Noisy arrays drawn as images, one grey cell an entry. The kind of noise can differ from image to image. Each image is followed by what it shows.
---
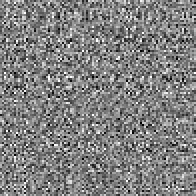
low rank plus noise
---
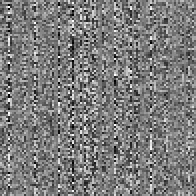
columns of uneven size
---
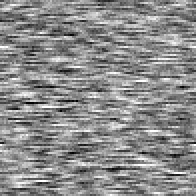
streaked along the rows
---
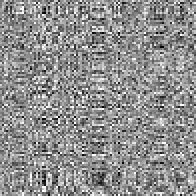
low rank plus noise
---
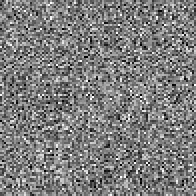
low rank plus noise
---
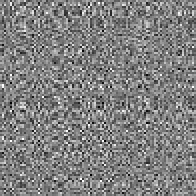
low rank plus noise
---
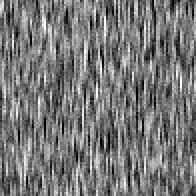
streaked along the columns
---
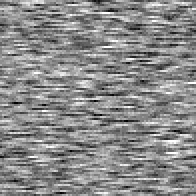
streaked along the rows
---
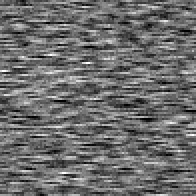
streaked along the rows
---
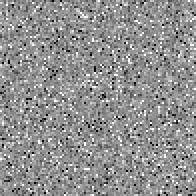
heavy tails
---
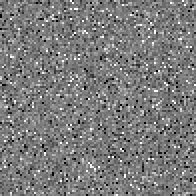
heavy tails
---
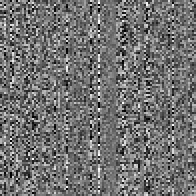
columns of uneven size
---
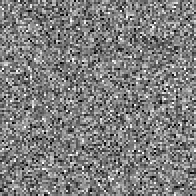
independent entries
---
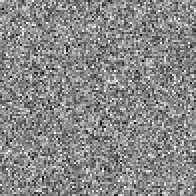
independent entries
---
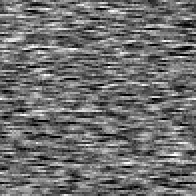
streaked along the rows
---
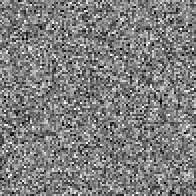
independent entries
